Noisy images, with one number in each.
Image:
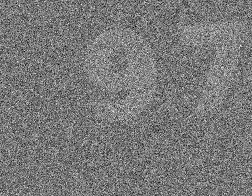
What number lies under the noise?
97
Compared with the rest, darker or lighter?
lighter
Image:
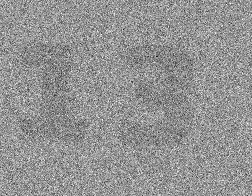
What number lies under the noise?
13
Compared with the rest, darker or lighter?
darker
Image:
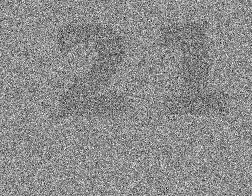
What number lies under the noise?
21
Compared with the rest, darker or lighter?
darker
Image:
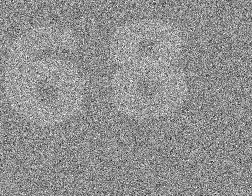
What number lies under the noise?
68
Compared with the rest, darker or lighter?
lighter
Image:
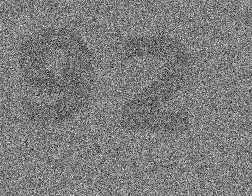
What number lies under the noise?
92
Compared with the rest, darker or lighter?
darker
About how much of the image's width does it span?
two thirds
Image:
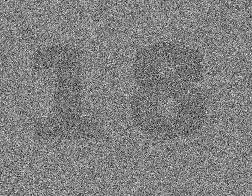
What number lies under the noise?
18
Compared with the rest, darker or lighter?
darker
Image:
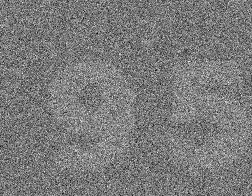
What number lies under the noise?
95
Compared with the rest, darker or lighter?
lighter
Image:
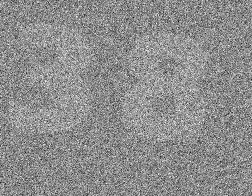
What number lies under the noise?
38
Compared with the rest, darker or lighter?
lighter
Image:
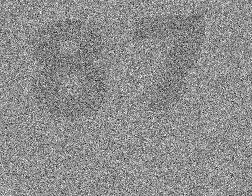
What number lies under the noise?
87
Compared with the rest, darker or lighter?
darker
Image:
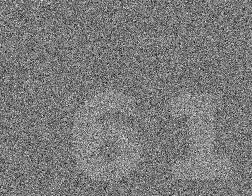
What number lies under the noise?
61
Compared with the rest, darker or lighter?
lighter
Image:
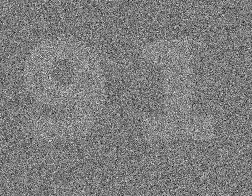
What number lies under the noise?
91
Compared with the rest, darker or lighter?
lighter
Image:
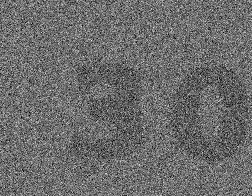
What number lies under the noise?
30
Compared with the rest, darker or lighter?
darker
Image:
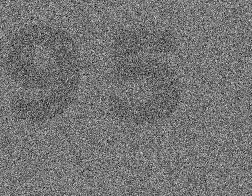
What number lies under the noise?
95
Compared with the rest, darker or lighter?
darker
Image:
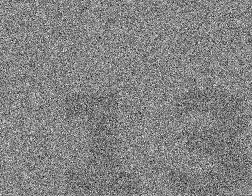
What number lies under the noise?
13
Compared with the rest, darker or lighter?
darker
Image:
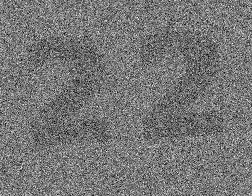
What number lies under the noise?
22
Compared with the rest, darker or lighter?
darker
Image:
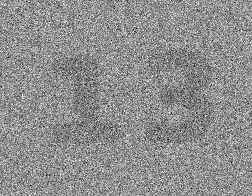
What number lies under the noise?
13
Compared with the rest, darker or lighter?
darker
